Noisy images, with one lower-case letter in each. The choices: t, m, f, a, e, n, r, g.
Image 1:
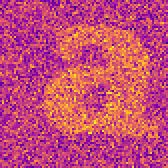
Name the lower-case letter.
a
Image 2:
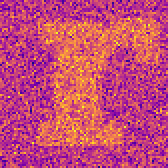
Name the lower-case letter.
r
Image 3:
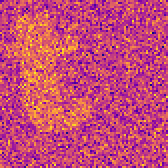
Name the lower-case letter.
t
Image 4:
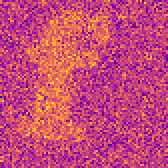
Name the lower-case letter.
f
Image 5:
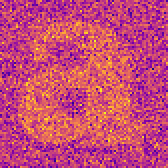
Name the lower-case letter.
a
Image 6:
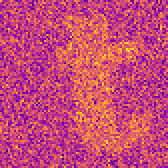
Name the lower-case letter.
t
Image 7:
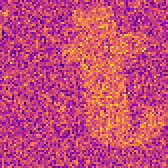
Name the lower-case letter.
t
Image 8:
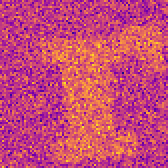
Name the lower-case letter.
r
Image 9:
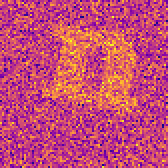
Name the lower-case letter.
n
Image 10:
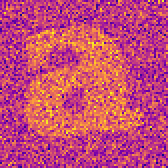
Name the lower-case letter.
a
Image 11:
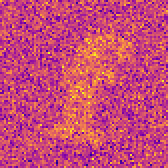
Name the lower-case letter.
f
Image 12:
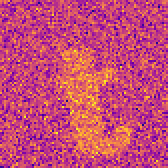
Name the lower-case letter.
t
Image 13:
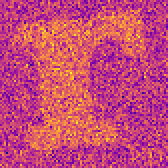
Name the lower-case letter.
r
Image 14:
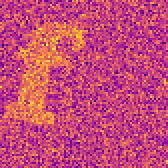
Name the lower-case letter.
f
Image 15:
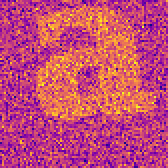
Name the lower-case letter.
a
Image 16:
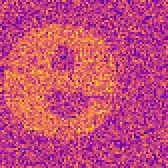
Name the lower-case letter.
e
